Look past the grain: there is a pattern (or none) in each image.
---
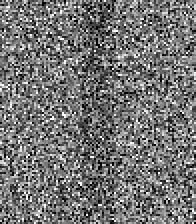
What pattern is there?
one band of columns
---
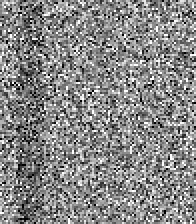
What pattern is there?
one band of columns
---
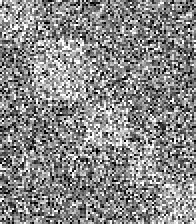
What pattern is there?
blocks along the diagonal
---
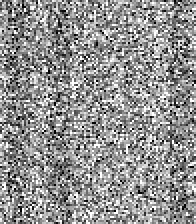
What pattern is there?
bands of columns
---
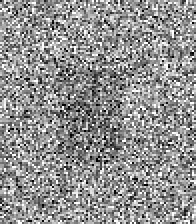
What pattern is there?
one block
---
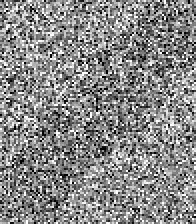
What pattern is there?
a diagonal band
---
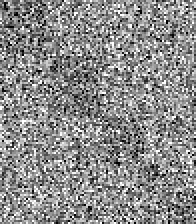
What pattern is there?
blocks along the diagonal
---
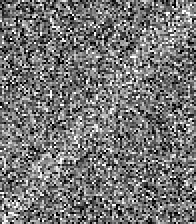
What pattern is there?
a diagonal band
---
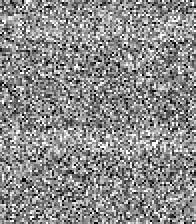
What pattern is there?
bands of rows
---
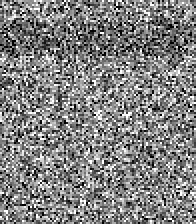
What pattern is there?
one band of rows
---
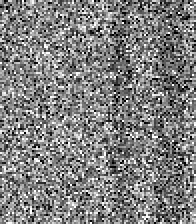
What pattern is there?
bands of columns
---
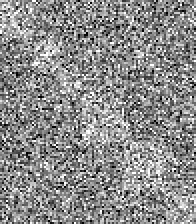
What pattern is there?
blocks along the diagonal
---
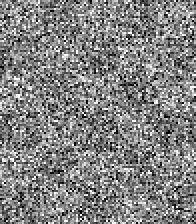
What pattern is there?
a checkerboard
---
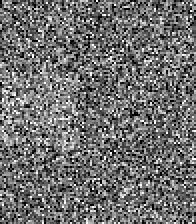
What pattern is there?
one block
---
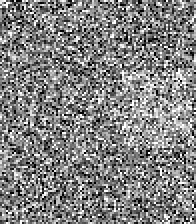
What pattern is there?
one block
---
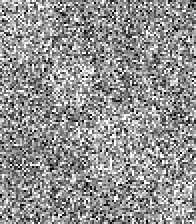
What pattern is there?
blocks along the diagonal
